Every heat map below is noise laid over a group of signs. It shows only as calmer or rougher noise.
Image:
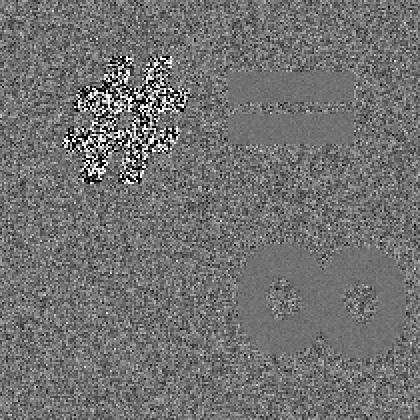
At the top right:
equals sign
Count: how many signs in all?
3
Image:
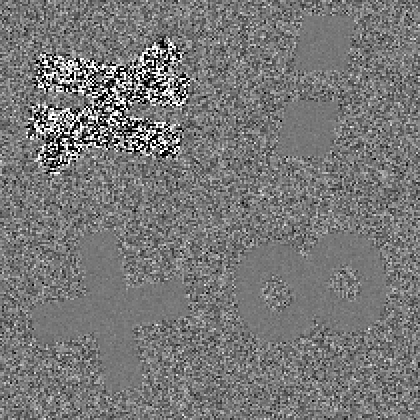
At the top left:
not-equal sign
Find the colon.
top right
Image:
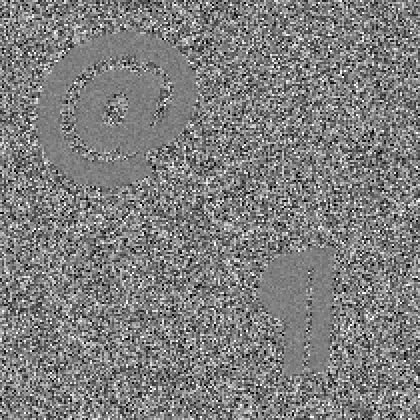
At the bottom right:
pilcrow
